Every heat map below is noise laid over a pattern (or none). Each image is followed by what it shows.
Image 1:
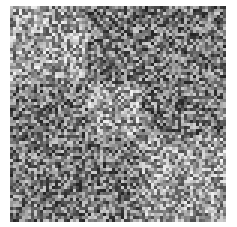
blocks along the diagonal
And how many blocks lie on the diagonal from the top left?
3
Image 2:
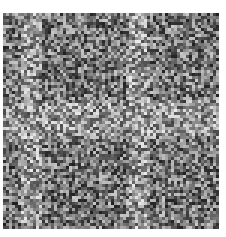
bands of rows crossing bands of columns
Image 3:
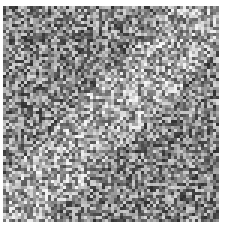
a diagonal band
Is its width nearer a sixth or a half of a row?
a half
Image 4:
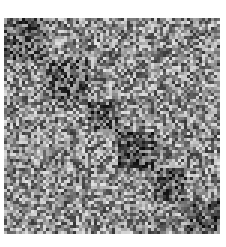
blocks along the diagonal
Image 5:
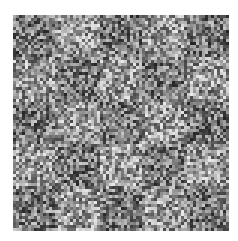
a checkerboard
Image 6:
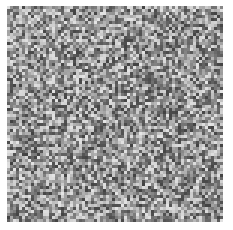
only noise
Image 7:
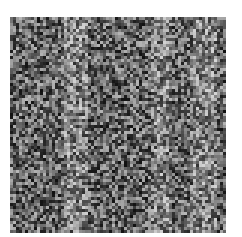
bands of columns
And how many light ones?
3
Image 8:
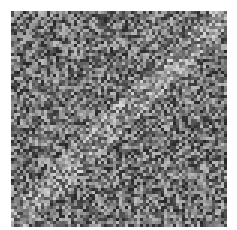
a diagonal band
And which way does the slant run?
bottom left to top right
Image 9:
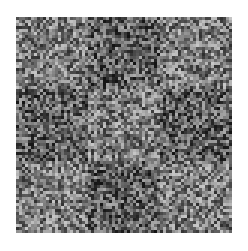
a checkerboard
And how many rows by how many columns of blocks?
3 by 3
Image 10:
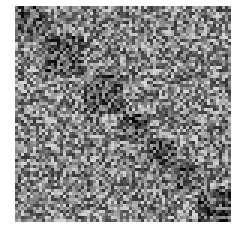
blocks along the diagonal
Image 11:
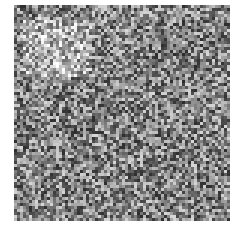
one block
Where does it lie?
top left
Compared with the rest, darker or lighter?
lighter
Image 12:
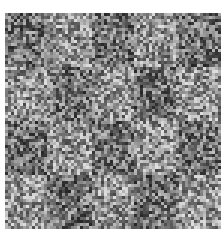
a checkerboard
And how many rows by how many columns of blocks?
4 by 5
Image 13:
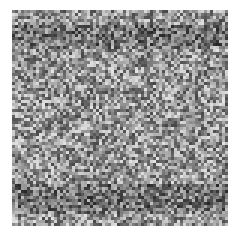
bands of rows
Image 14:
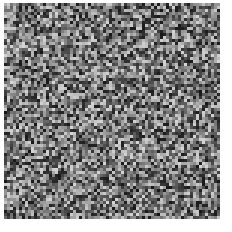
only noise
